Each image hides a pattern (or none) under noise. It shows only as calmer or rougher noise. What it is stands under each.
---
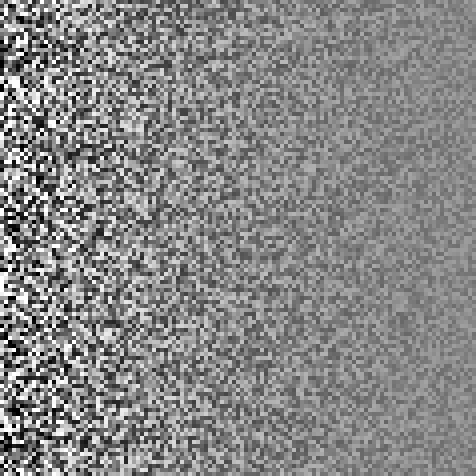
a smooth slope
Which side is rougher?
left
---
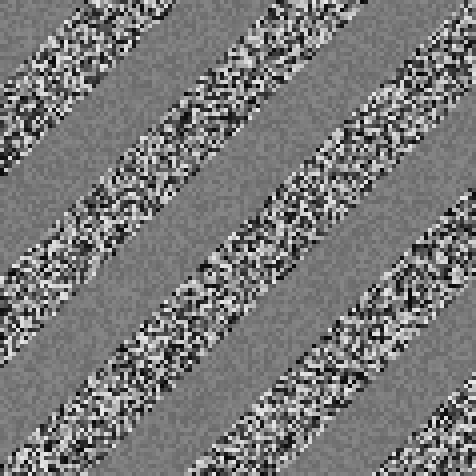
diagonal stripes
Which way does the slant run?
bottom left to top right
